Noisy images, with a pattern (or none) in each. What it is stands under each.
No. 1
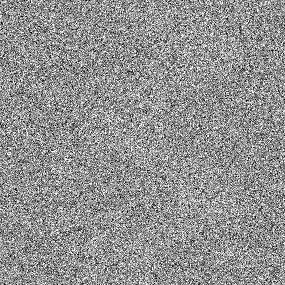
a wavy band
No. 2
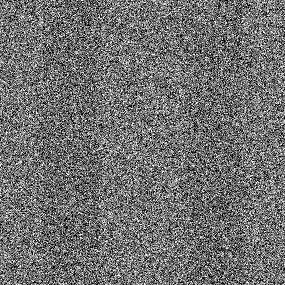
vertical stripes
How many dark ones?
2
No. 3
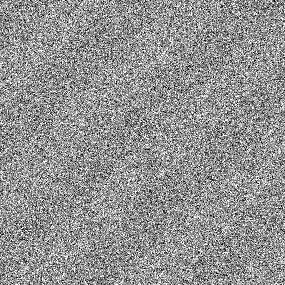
diagonal stripes
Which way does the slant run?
bottom left to top right
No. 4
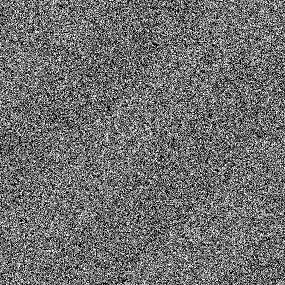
diagonal stripes
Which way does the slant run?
bottom left to top right
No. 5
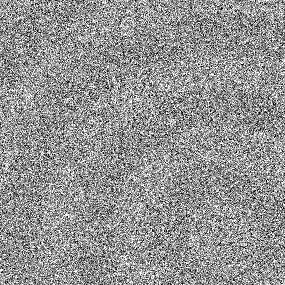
rings round one point
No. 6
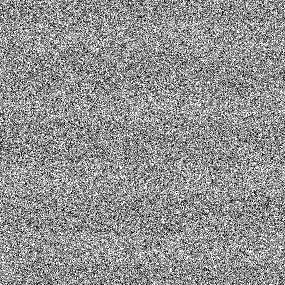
horizontal stripes
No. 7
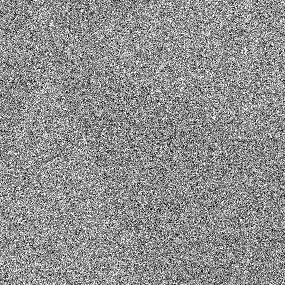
spokes from one point
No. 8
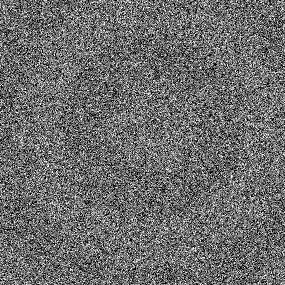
rings round one point
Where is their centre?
centre
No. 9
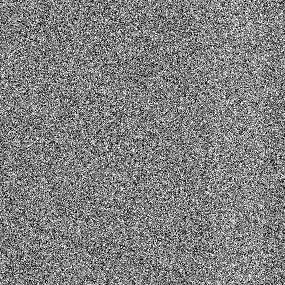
one vertical stripe
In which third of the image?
right
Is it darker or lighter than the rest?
lighter
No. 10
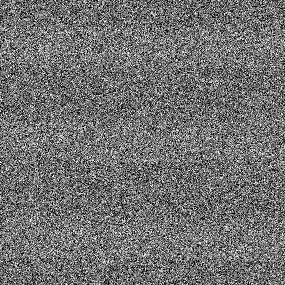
horizontal stripes
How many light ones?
3
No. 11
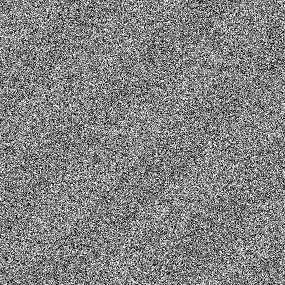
diagonal stripes
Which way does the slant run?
bottom left to top right
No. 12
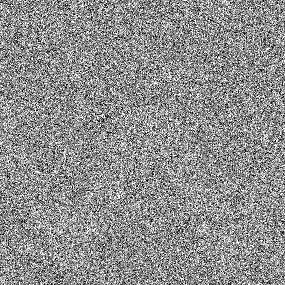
a wavy band
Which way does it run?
left to right
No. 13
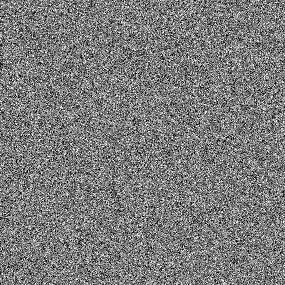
only noise
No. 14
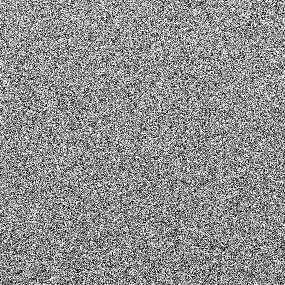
a smooth slope
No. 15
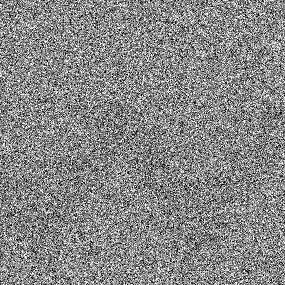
a wavy band
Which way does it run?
left to right
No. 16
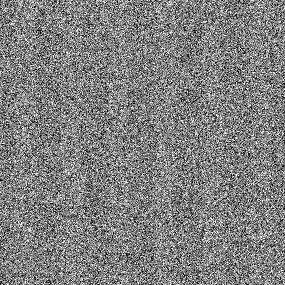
vertical stripes
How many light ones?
6
